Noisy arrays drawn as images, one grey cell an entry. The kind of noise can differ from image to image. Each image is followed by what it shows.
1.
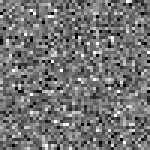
heavy tails
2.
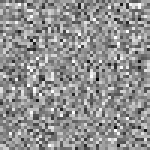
low rank plus noise
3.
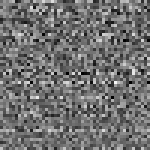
rows of uneven size
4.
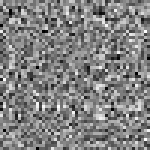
low rank plus noise
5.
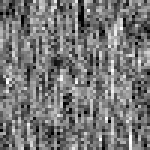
streaked along the columns
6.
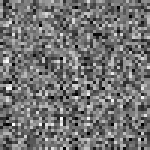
low rank plus noise
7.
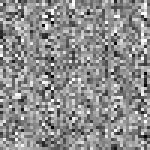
columns of uneven size
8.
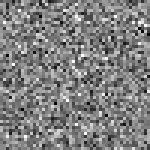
independent entries
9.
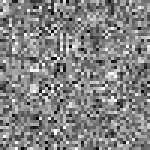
low rank plus noise
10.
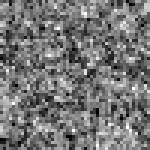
blotchy
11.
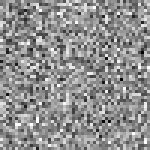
low rank plus noise
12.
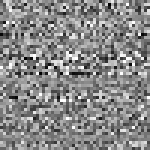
rows of uneven size
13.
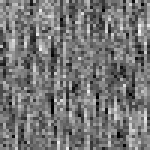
streaked along the columns
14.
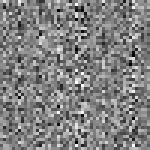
columns of uneven size
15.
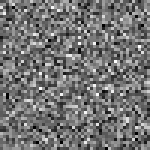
independent entries
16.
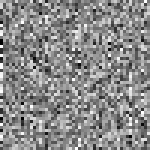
columns of uneven size
